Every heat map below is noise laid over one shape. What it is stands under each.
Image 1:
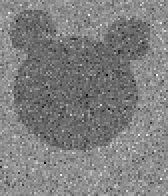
bear's head
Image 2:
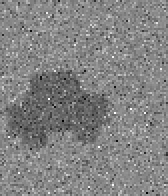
car
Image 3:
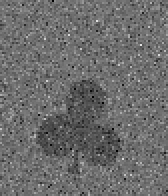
club
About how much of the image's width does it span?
half
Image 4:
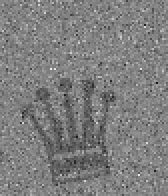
chess queen
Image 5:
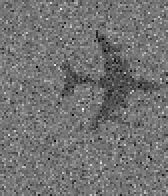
airplane
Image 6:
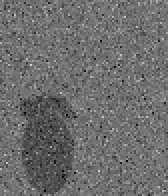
footprint
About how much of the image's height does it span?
half
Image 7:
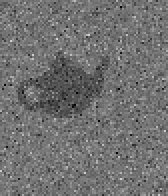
teapot
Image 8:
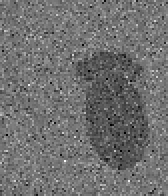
footprint
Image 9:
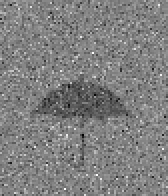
umbrella
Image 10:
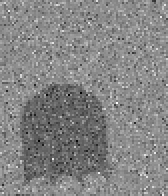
ghost
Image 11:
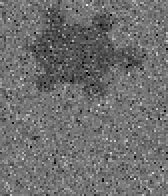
turtle
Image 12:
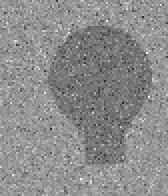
light bulb
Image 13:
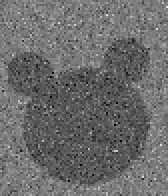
bear's head
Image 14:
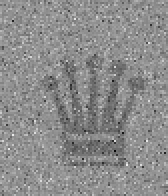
chess queen
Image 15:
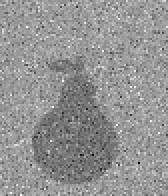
pear
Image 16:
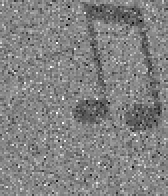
pair of musical notes
